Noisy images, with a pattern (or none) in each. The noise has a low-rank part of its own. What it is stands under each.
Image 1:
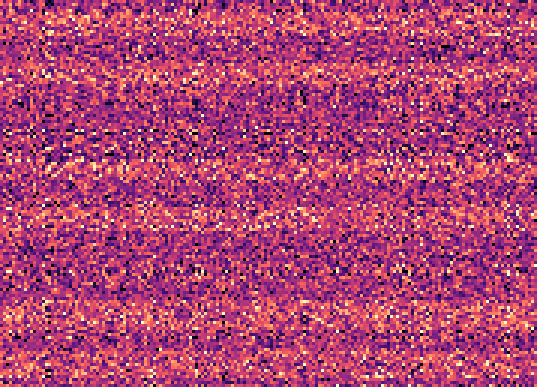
bands of rows
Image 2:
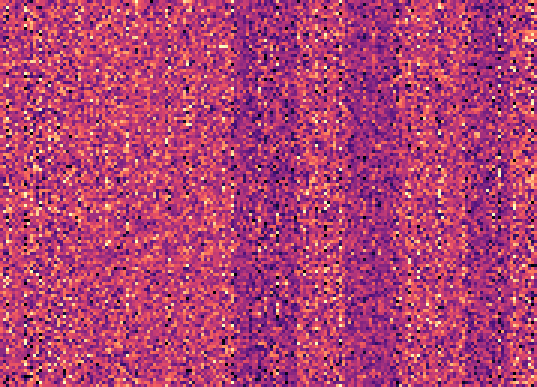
bands of columns
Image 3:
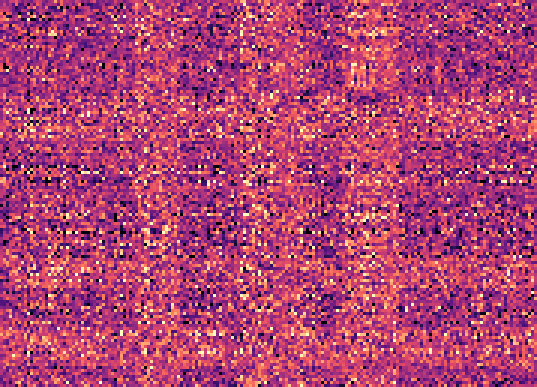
bands of rows crossing bands of columns
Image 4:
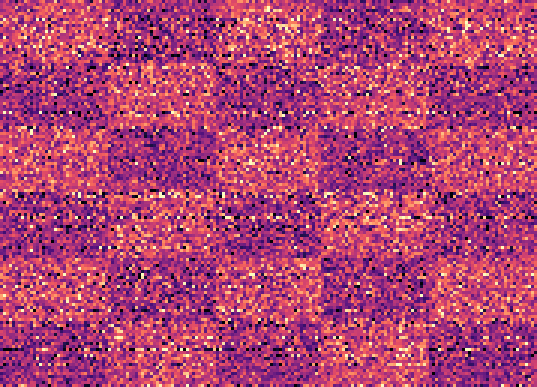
a checkerboard
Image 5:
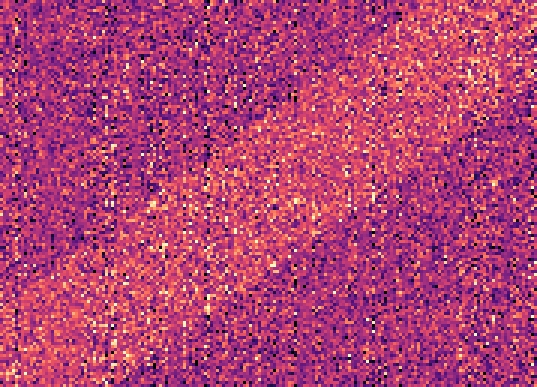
a diagonal band
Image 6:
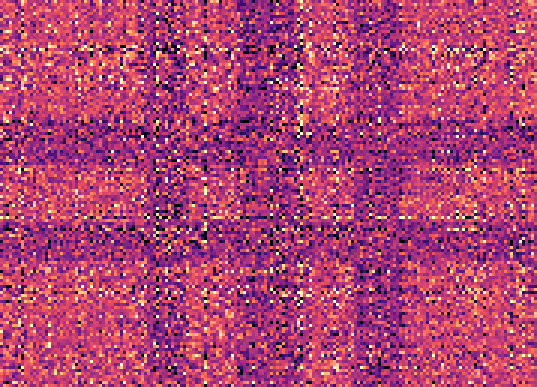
bands of rows crossing bands of columns
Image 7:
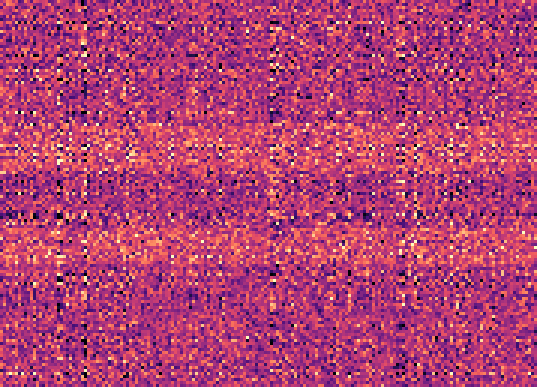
bands of rows
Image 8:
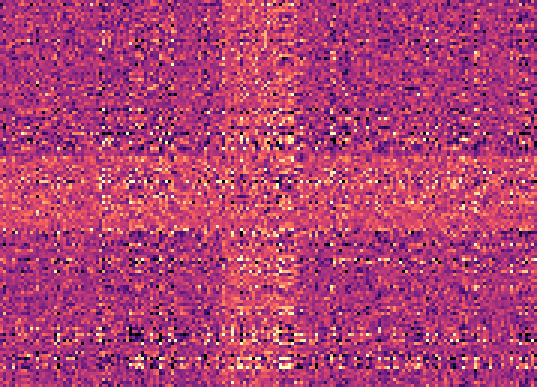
bands of rows crossing bands of columns
